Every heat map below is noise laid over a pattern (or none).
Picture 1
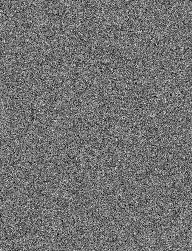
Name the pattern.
only noise
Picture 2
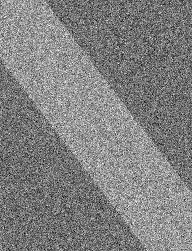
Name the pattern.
a diagonal band
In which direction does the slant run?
top left to bottom right
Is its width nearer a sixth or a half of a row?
a half
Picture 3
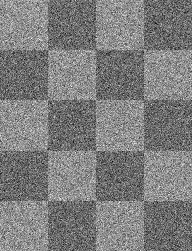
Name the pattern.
a checkerboard
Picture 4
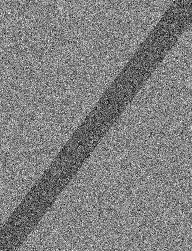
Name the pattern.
a diagonal band
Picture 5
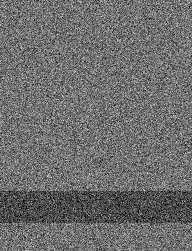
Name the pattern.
one band of rows
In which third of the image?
bottom
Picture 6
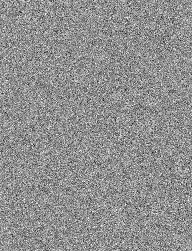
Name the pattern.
only noise
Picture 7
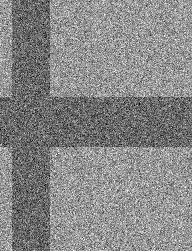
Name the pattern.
bands of rows crossing bands of columns
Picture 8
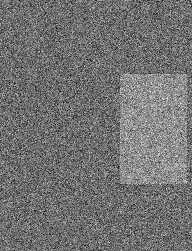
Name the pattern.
one block
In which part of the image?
middle right
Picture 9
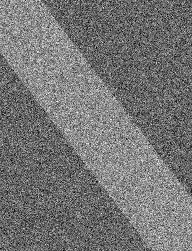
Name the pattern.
a diagonal band
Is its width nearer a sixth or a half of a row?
a half
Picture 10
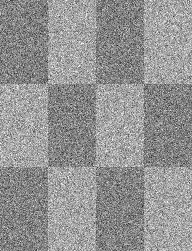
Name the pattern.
a checkerboard
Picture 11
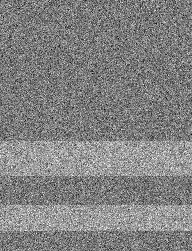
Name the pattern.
bands of rows
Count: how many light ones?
2
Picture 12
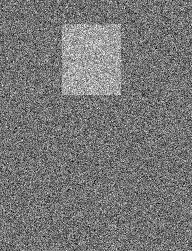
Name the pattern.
one block
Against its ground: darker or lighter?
lighter
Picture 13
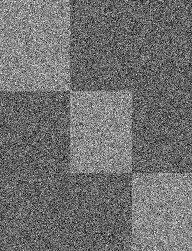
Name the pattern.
blocks along the diagonal
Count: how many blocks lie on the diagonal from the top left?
3
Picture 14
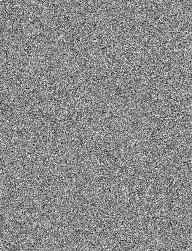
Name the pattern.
only noise
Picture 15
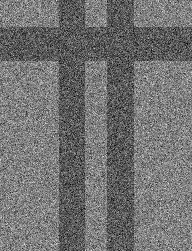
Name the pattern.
bands of rows crossing bands of columns
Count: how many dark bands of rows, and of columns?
1 and 2
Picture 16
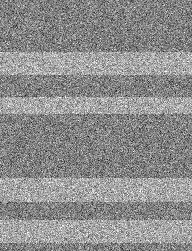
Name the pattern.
bands of rows
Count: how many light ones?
4
